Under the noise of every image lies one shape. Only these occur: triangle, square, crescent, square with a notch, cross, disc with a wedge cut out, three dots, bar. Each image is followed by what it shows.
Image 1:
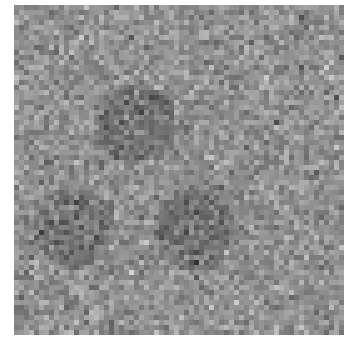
three dots
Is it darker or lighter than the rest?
darker
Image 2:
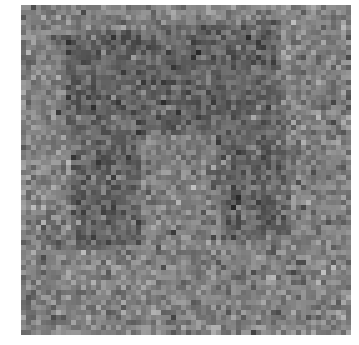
square with a notch
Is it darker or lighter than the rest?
darker
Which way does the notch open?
down
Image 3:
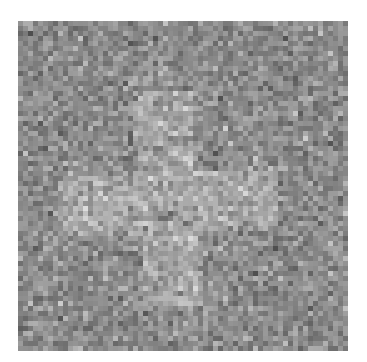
cross
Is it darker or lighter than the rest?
lighter
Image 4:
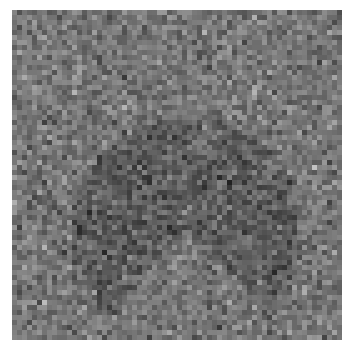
disc with a wedge cut out
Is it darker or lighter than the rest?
darker
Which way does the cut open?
down
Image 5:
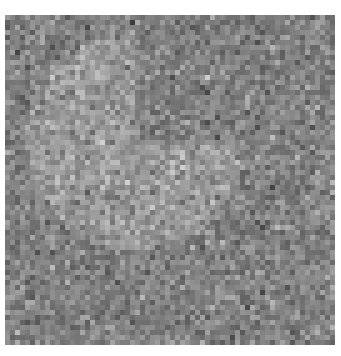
disc with a wedge cut out
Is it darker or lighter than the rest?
lighter
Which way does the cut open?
up and right
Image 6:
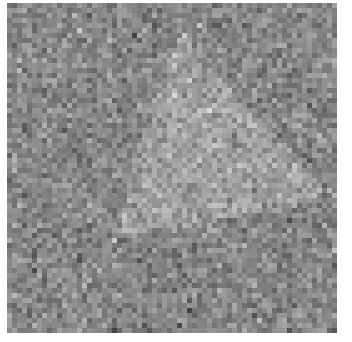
triangle
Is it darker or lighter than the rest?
lighter
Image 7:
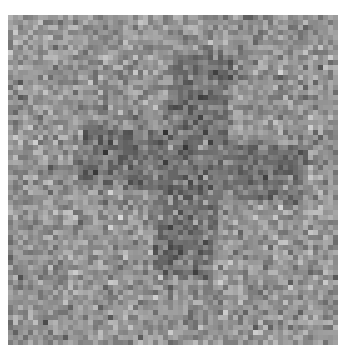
cross
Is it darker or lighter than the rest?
darker
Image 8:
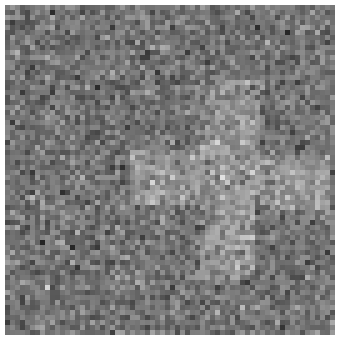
cross
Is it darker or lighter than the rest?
lighter
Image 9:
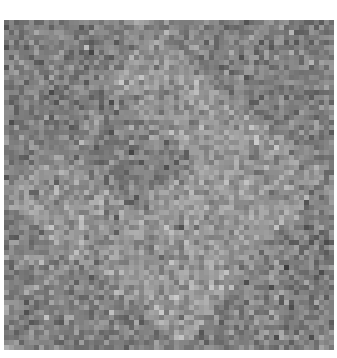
square with a notch
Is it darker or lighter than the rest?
lighter
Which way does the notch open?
up and left
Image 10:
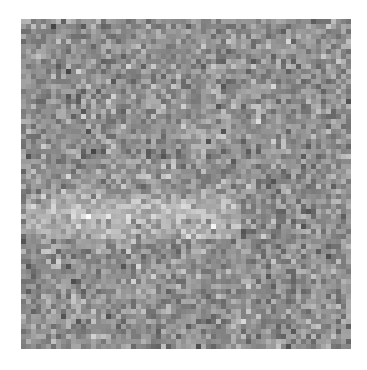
bar
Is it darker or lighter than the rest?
lighter
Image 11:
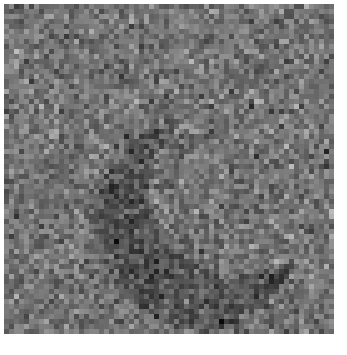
crescent
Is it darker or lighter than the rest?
darker
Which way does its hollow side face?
up and right
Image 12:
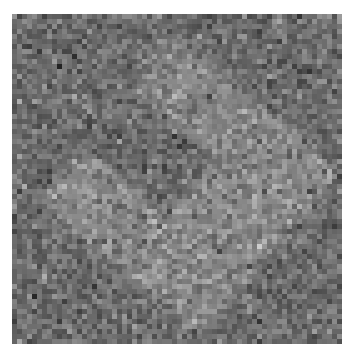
square with a notch
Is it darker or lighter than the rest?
lighter
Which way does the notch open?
up and left
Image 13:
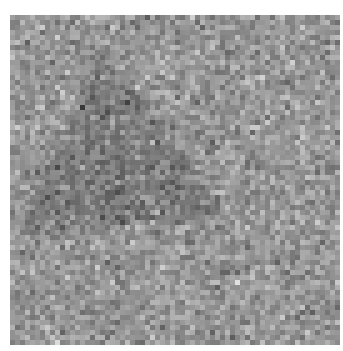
triangle
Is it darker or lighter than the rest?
darker
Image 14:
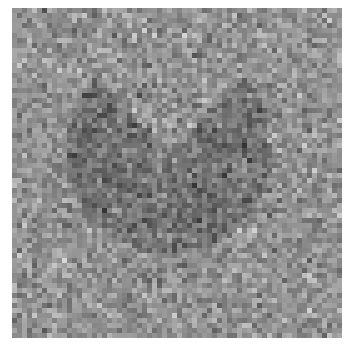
disc with a wedge cut out
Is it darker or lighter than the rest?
darker
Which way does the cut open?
up
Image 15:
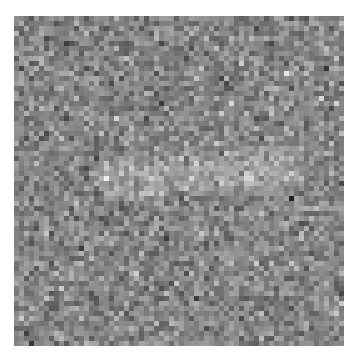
bar
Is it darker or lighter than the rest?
lighter
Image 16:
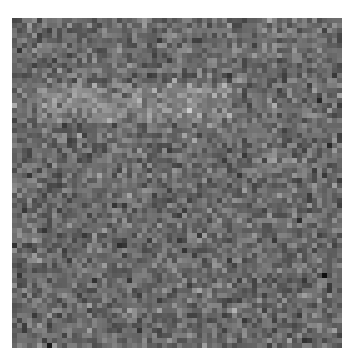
bar
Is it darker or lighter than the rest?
lighter
